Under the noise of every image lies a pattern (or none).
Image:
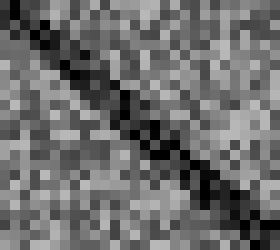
a diagonal band
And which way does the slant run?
top left to bottom right
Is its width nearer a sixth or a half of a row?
a sixth
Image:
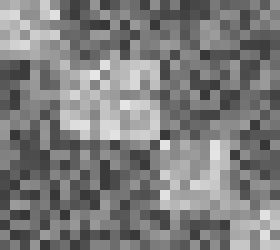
blocks along the diagonal
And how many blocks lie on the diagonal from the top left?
4
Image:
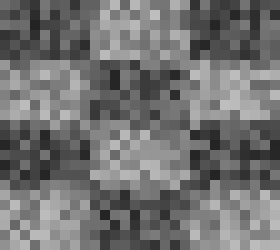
a checkerboard
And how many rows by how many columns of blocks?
4 by 3
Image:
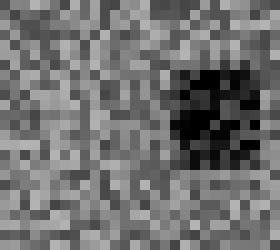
one block
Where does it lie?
middle right
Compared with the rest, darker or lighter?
darker
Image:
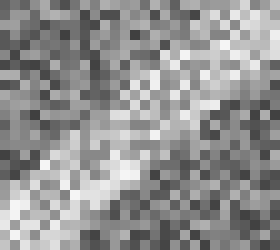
a diagonal band
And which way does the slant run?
bottom left to top right
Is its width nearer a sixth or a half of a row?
a half
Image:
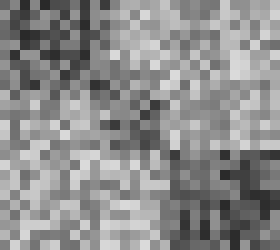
blocks along the diagonal
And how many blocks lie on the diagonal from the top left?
3
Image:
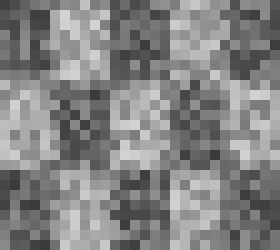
a checkerboard
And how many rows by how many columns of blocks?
3 by 5
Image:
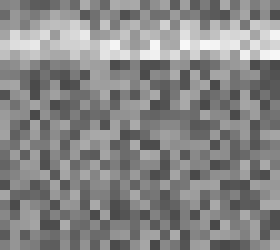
one band of rows
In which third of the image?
top
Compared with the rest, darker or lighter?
lighter
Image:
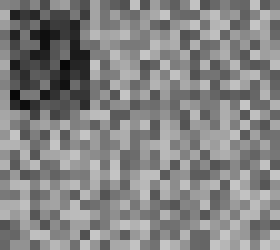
one block
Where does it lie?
top left
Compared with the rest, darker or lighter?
darker
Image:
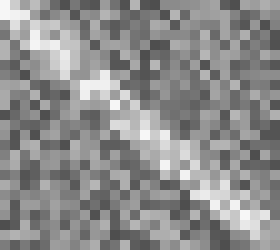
a diagonal band
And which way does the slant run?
top left to bottom right
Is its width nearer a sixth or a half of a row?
a sixth
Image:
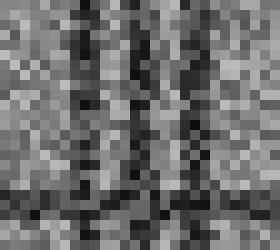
bands of rows crossing bands of columns
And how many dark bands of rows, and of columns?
1 and 3
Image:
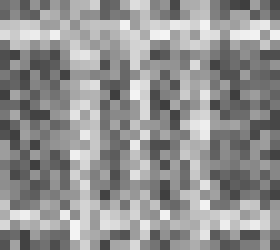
bands of rows crossing bands of columns
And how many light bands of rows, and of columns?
2 and 3
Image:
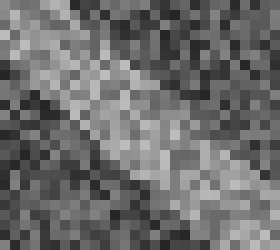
a diagonal band
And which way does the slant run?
top left to bottom right
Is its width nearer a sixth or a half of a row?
a half
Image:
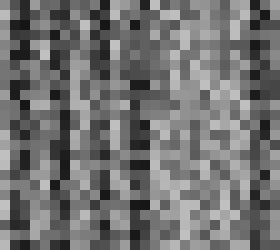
bands of columns
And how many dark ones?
5
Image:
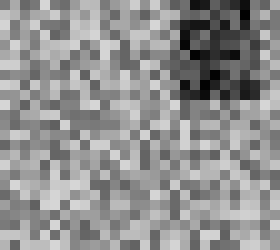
one block
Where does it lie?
top right
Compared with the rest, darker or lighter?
darker
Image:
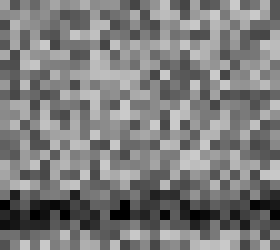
one band of rows
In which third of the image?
bottom
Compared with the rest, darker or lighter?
darker
